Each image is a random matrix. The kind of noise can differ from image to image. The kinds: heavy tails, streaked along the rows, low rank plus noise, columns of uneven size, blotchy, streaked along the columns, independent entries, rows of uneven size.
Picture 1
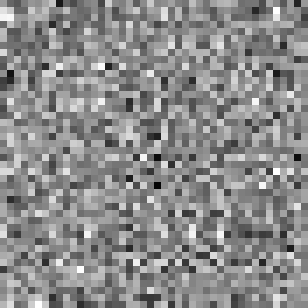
low rank plus noise
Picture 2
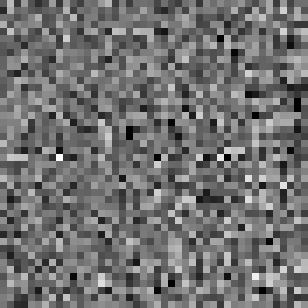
low rank plus noise
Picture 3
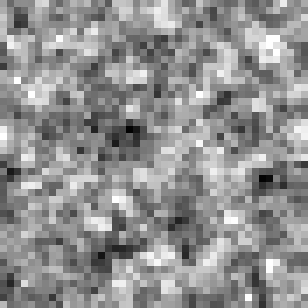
blotchy
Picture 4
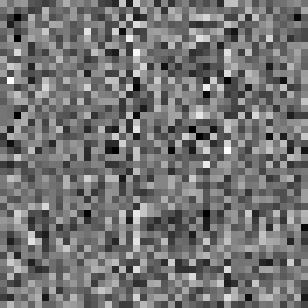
low rank plus noise
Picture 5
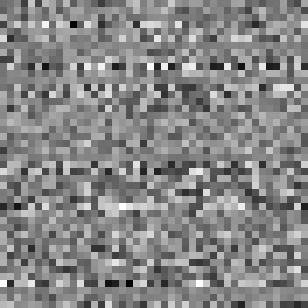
rows of uneven size
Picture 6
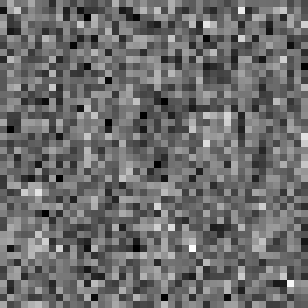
low rank plus noise
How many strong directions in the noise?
two
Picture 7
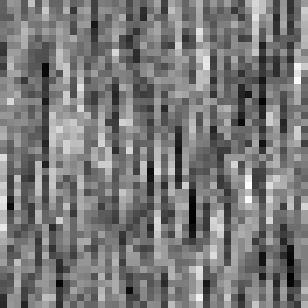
streaked along the columns
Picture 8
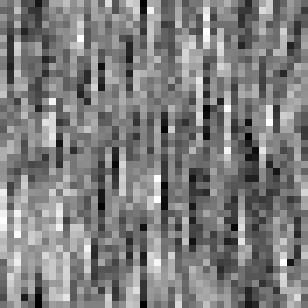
streaked along the columns
